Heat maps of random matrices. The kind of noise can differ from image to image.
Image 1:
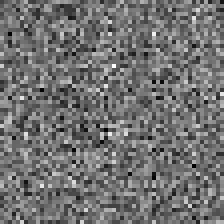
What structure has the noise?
low rank plus noise
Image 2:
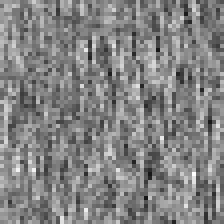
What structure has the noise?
streaked along the columns
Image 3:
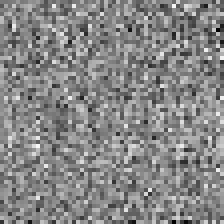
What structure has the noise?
low rank plus noise
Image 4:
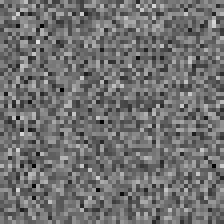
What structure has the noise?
low rank plus noise
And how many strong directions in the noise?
two
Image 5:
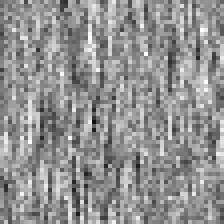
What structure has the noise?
streaked along the columns
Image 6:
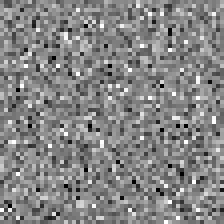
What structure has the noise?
heavy tails
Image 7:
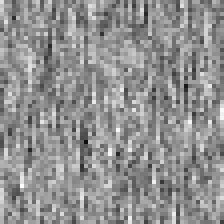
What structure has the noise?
streaked along the columns
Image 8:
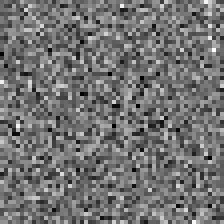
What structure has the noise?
independent entries
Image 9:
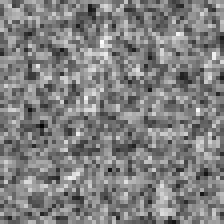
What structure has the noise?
blotchy
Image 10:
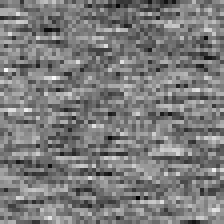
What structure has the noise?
streaked along the rows
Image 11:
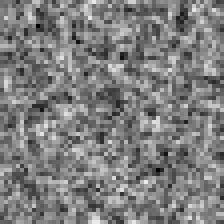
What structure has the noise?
blotchy
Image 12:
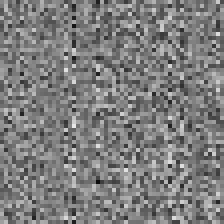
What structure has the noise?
columns of uneven size
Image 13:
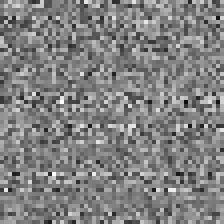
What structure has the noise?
rows of uneven size
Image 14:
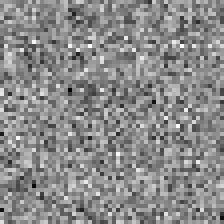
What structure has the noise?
low rank plus noise
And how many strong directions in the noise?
two
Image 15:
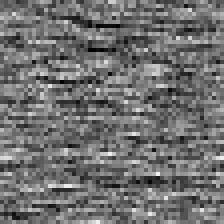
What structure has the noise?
streaked along the rows
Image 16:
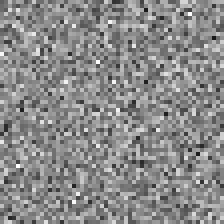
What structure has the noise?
independent entries
